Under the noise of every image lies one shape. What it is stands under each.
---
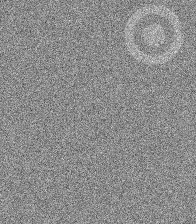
bullseye
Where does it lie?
top right
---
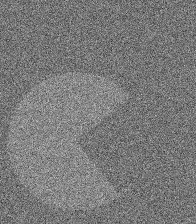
disc with a wedge cut out
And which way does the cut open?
right
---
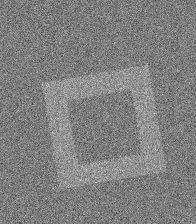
square frame
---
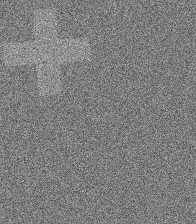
cross
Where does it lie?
top left
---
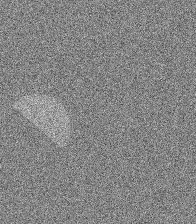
half disc
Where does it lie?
middle left
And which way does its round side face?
up and right
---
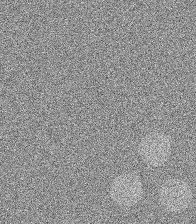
three dots
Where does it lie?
bottom right
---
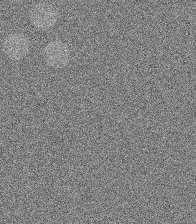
three dots
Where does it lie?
top left
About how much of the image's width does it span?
a third
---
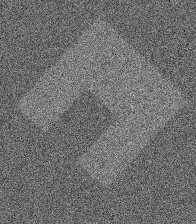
square with a notch
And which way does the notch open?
down and left
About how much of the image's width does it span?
nearly all
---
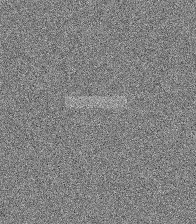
bar
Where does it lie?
centre
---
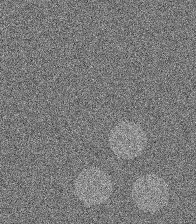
three dots
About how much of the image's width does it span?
half
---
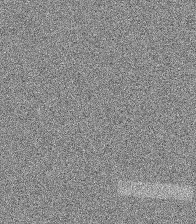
bar
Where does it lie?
bottom right
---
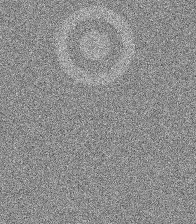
bullseye
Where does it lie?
top middle
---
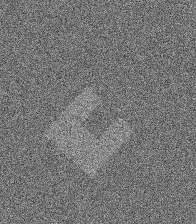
square with a notch
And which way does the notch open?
up and right
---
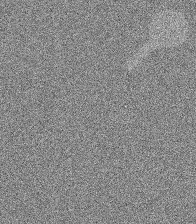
lollipop
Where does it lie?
top right
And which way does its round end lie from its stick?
up and right
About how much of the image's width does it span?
a third
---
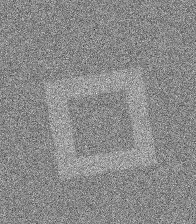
square frame
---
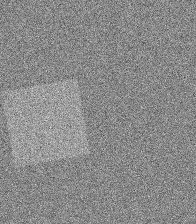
square
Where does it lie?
middle left
